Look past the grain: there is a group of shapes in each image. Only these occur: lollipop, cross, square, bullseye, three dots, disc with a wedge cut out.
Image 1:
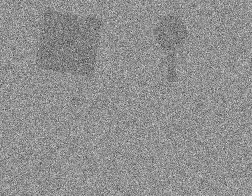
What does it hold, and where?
top left: square; top right: lollipop
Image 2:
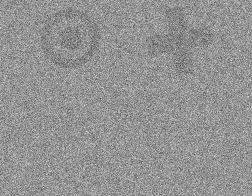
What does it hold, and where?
top left: bullseye; top right: cross
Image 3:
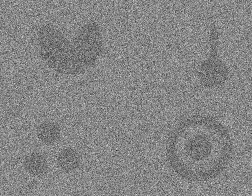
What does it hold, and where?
top left: disc with a wedge cut out; top right: lollipop; bottom left: three dots; bottom right: bullseye
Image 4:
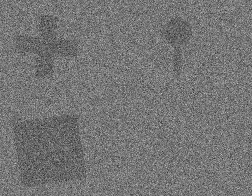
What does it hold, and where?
top left: cross; top right: lollipop; bottom left: square
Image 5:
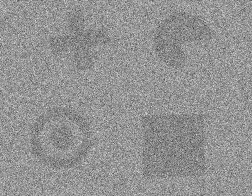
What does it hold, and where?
top left: cross; top right: disc with a wedge cut out; bottom left: bullseye; bottom right: square
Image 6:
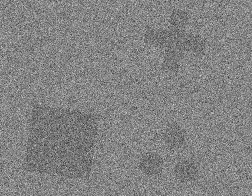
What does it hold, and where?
top right: cross; bottom left: square; bottom right: three dots
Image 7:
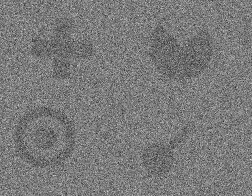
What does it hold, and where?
top left: cross; top right: disc with a wedge cut out; bottom left: bullseye; bottom right: lollipop
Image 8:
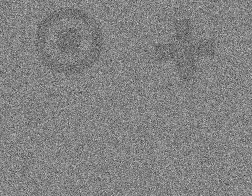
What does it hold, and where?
top left: bullseye; top right: cross
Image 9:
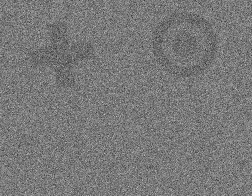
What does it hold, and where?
top left: cross; top right: bullseye
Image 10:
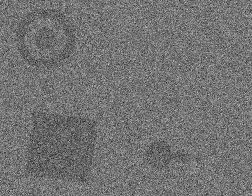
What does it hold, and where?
top left: bullseye; bottom left: square; bottom right: lollipop
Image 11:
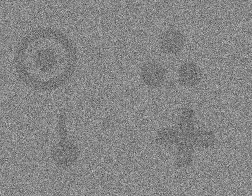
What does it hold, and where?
top left: bullseye; top right: three dots; bottom left: lollipop; bottom right: cross
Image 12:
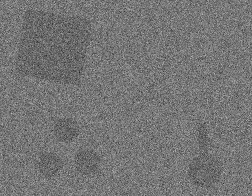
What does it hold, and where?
top left: square; bottom left: three dots; bottom right: lollipop
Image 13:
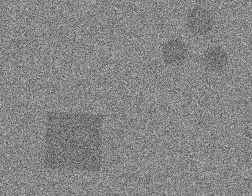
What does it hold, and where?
top right: three dots; bottom left: square
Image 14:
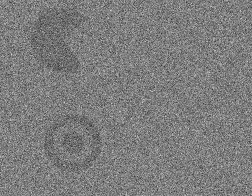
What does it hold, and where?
top left: disc with a wedge cut out; bottom left: bullseye
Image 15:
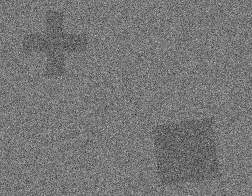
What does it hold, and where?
top left: cross; bottom right: square
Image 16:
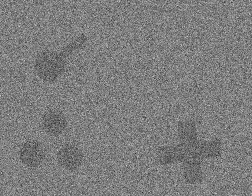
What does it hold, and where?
top left: lollipop; bottom left: three dots; bottom right: cross
